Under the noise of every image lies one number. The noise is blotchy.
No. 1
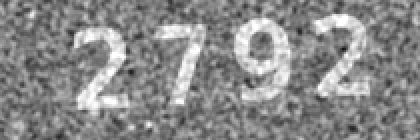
2792
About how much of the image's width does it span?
two thirds
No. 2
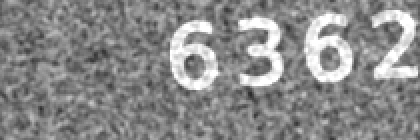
6362
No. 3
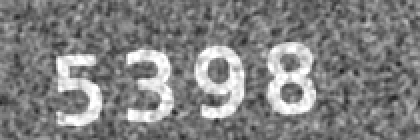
5398
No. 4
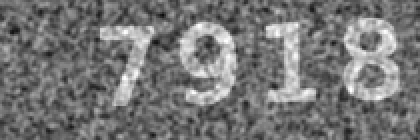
7918
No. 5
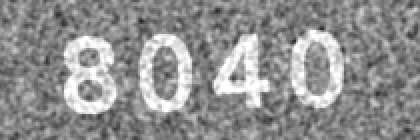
8040
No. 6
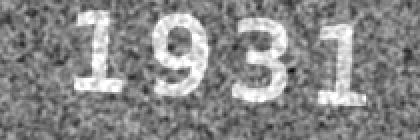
1931
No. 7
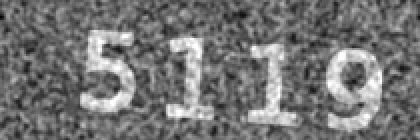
5119
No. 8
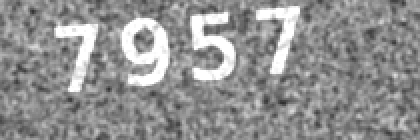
7957
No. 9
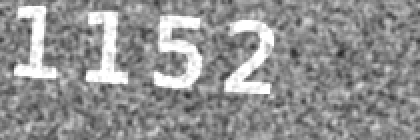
1152
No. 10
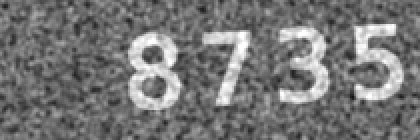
8735
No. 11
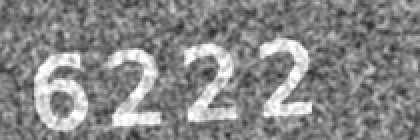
6222
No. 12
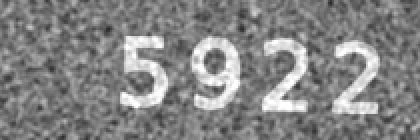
5922
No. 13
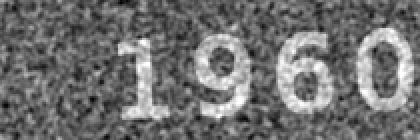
1960
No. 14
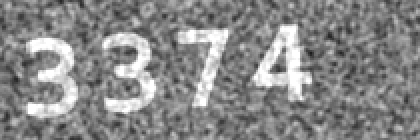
3374
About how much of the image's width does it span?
two thirds
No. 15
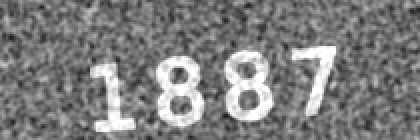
1887
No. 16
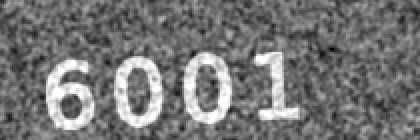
6001
